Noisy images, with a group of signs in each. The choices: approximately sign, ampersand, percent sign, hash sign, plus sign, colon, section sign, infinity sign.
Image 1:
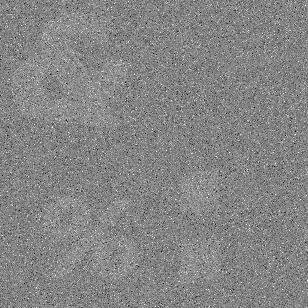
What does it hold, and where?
top left: light ampersand; bottom left: light percent sign; bottom right: light colon
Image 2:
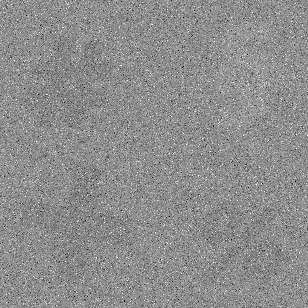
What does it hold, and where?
top left: dark hash sign; top right: light section sign; bottom left: dark plus sign; bottom right: dark percent sign
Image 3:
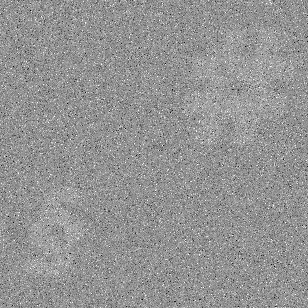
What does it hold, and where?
top right: light hash sign; bottom left: light section sign
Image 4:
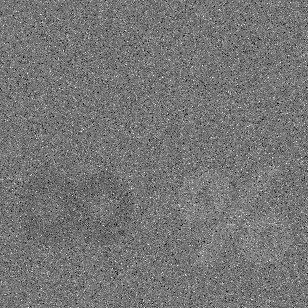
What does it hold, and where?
bottom left: dark infinity sign; bottom right: light percent sign
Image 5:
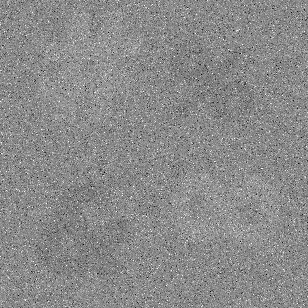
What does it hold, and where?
top left: light hash sign; top right: dark percent sign; bottom left: dark ampersand; bottom right: light infinity sign
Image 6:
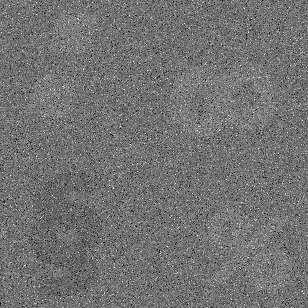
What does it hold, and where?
top left: light colon; top right: light infinity sign; bottom left: dark section sign; bottom right: light percent sign
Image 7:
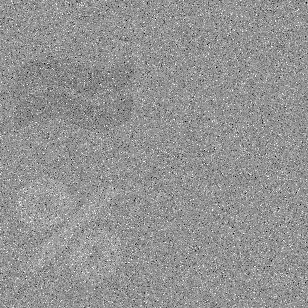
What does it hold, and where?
top left: dark approximately sign; bottom left: light percent sign
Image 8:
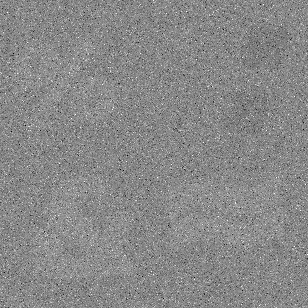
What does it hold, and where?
top left: light percent sign; top right: dark colon; bottom left: light ampersand; bottom right: light approximately sign
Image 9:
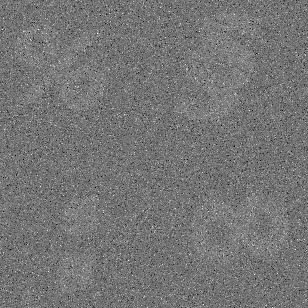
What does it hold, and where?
top left: light percent sign; top right: light section sign; bottom left: light colon; bottom right: light infinity sign
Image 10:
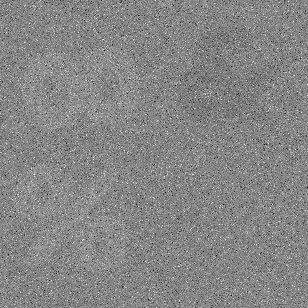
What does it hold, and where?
top left: light infinity sign; top right: dark ampersand; bottom left: light percent sign
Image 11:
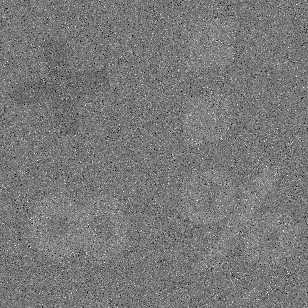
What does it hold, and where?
top left: dark plus sign; top right: light colon; bottom left: light infinity sign; bottom right: light percent sign
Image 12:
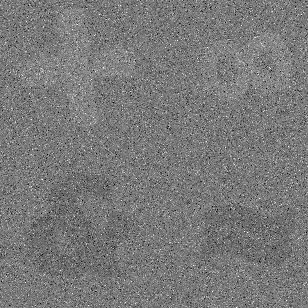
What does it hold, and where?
top left: light plus sign; top right: light infinity sign; bottom left: dark ampersand; bottom right: dark approximately sign
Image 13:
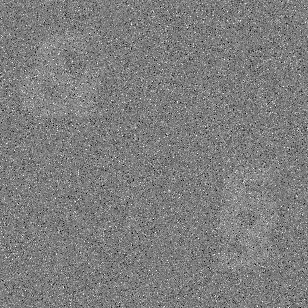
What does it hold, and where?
top left: light ampersand; bottom right: light section sign
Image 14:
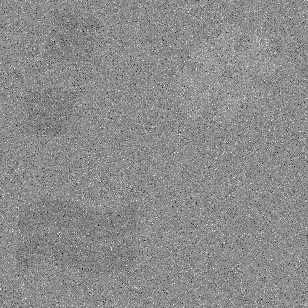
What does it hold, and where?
top left: dark colon; top right: light hash sign; bottom left: dark approximately sign
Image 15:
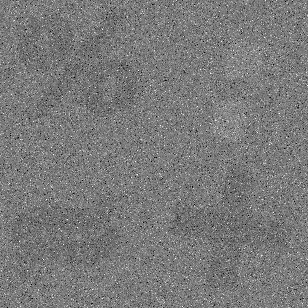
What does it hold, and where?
top left: dark percent sign; top right: light colon; bottom left: dark approximately sign; bottom right: dark plus sign
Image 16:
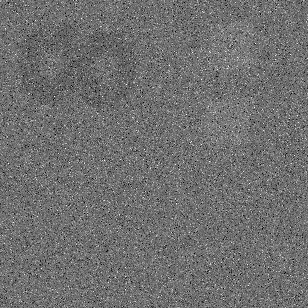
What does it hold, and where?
top left: dark infinity sign; top right: light colon
